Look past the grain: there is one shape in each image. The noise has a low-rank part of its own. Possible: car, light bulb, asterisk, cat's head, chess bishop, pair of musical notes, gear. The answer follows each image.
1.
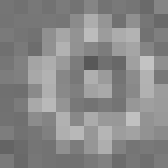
gear
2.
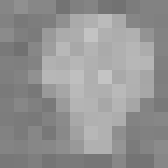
light bulb
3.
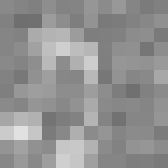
pair of musical notes
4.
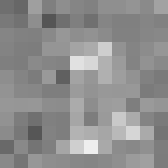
pair of musical notes
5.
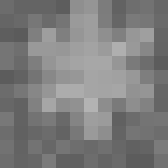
asterisk
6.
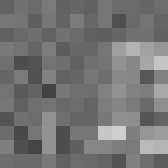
pair of musical notes
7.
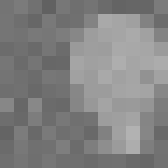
light bulb
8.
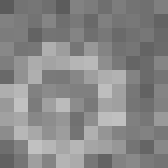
gear
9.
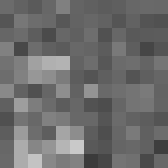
pair of musical notes
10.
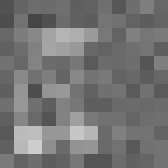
pair of musical notes
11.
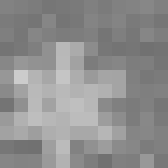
asterisk
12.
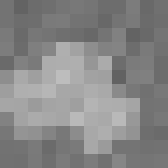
car
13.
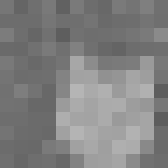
cat's head
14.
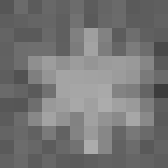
asterisk
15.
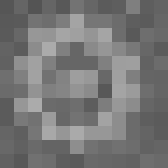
gear
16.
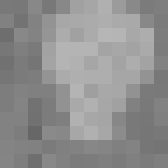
light bulb
